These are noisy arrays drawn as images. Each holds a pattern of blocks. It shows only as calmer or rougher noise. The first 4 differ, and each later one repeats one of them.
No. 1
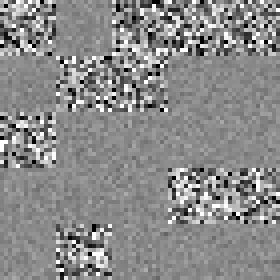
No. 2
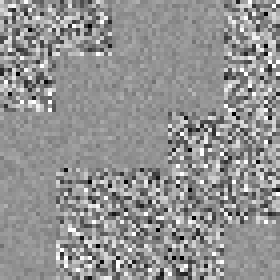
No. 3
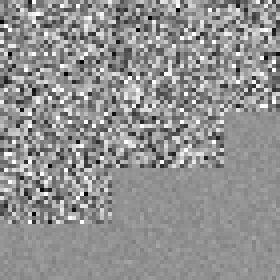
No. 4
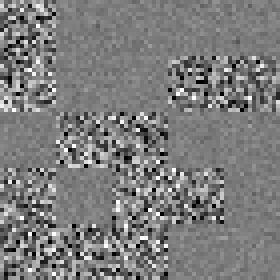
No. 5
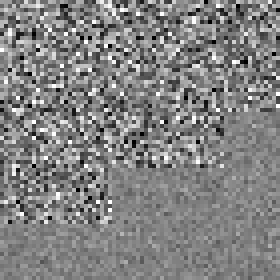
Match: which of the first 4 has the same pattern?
3
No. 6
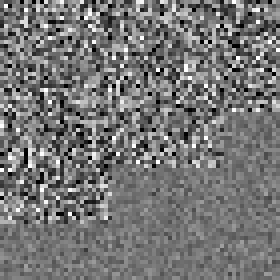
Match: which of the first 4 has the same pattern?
3
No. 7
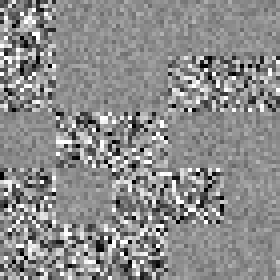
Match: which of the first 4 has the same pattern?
4
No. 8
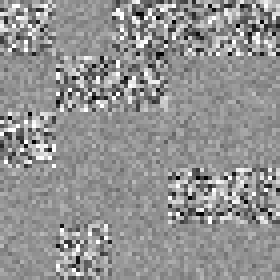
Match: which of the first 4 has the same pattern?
1
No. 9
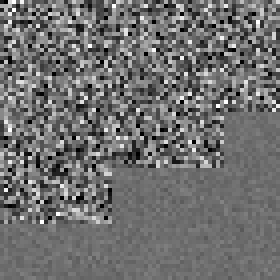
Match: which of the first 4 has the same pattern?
3
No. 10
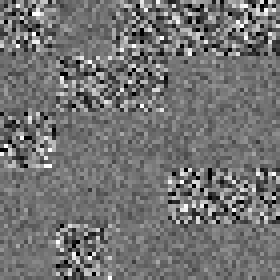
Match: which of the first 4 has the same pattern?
1
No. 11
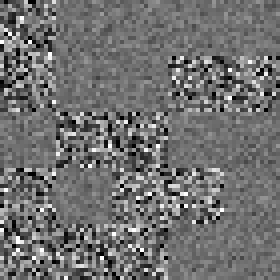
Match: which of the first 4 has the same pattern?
4
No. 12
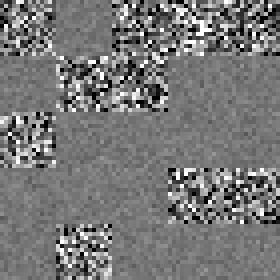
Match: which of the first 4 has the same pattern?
1
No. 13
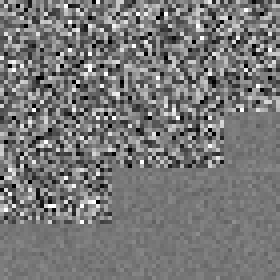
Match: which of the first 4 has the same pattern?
3
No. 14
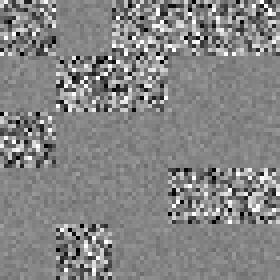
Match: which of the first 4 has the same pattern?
1
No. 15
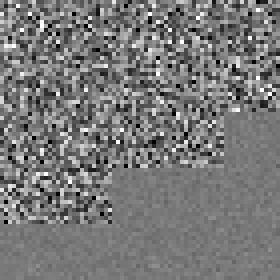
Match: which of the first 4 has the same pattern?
3
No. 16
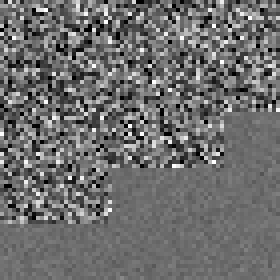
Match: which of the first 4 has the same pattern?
3
